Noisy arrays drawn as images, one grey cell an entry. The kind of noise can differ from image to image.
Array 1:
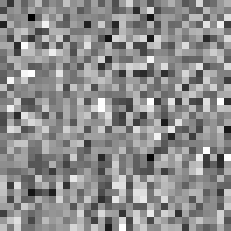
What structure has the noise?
low rank plus noise
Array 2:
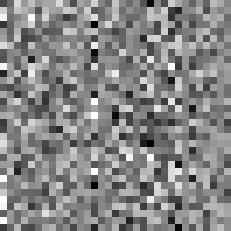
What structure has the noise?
columns of uneven size
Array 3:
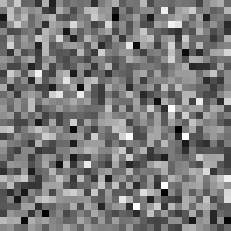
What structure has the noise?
independent entries
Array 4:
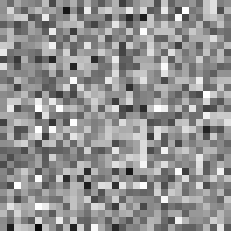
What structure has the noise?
low rank plus noise
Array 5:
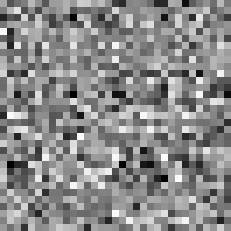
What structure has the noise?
low rank plus noise
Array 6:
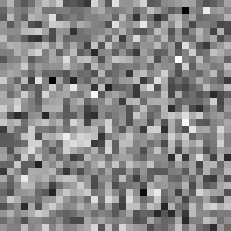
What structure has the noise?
low rank plus noise
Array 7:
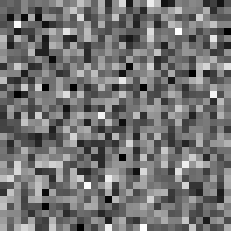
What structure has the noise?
independent entries
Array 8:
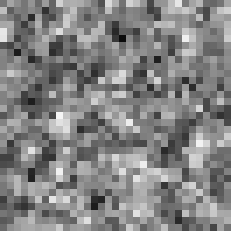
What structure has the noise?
blotchy
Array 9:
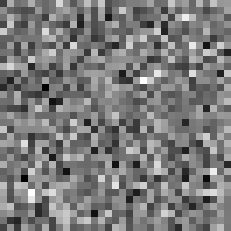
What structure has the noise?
independent entries
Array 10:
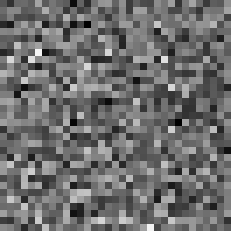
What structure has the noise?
low rank plus noise
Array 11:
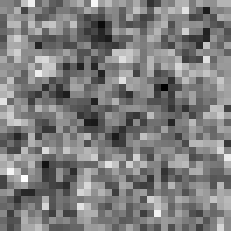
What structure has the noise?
blotchy
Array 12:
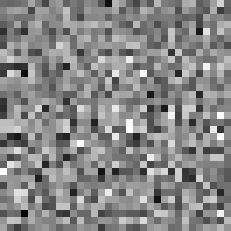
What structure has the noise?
low rank plus noise
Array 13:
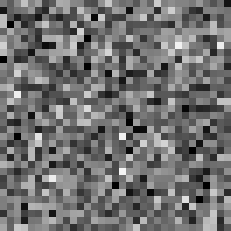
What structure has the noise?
independent entries
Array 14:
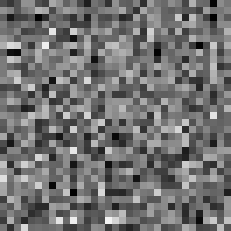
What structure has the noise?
low rank plus noise
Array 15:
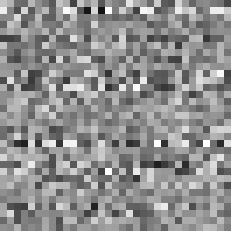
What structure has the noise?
rows of uneven size
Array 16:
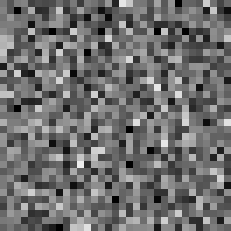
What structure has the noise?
independent entries
